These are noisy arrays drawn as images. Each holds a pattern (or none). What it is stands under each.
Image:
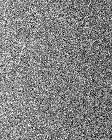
a smooth slope
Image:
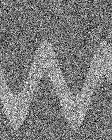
a wavy band
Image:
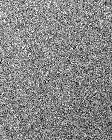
a smooth slope
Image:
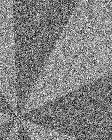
spokes from one point
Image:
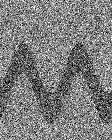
a wavy band
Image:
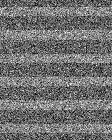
horizontal stripes
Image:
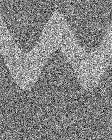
a wavy band
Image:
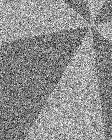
spokes from one point
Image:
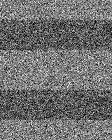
horizontal stripes
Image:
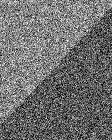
a sharp edge
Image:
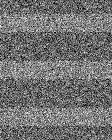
horizontal stripes
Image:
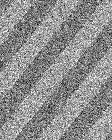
diagonal stripes
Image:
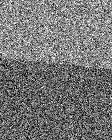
a sharp edge
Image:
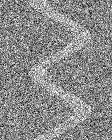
a wavy band
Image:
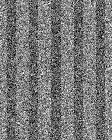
vertical stripes
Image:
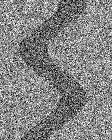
a wavy band
